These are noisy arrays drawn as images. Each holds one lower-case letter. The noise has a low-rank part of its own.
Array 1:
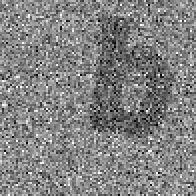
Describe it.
dark b
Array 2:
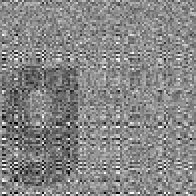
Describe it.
dark g
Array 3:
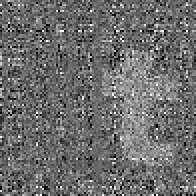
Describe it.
light t
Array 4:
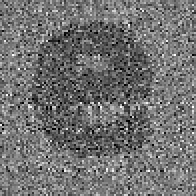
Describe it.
dark e
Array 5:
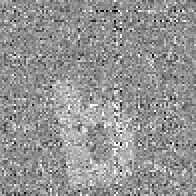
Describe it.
light b
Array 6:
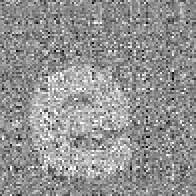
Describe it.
light e
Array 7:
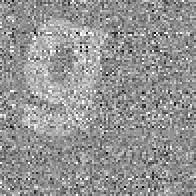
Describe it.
light g
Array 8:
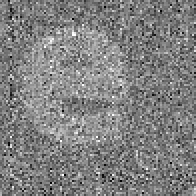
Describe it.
light e
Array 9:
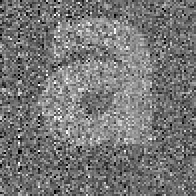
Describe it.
light a
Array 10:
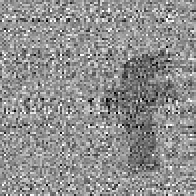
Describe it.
dark f
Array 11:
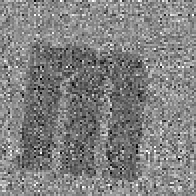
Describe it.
dark m
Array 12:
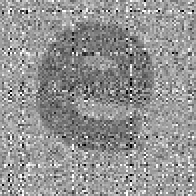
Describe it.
dark e
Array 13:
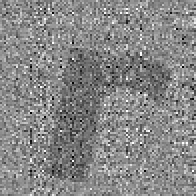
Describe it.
dark r
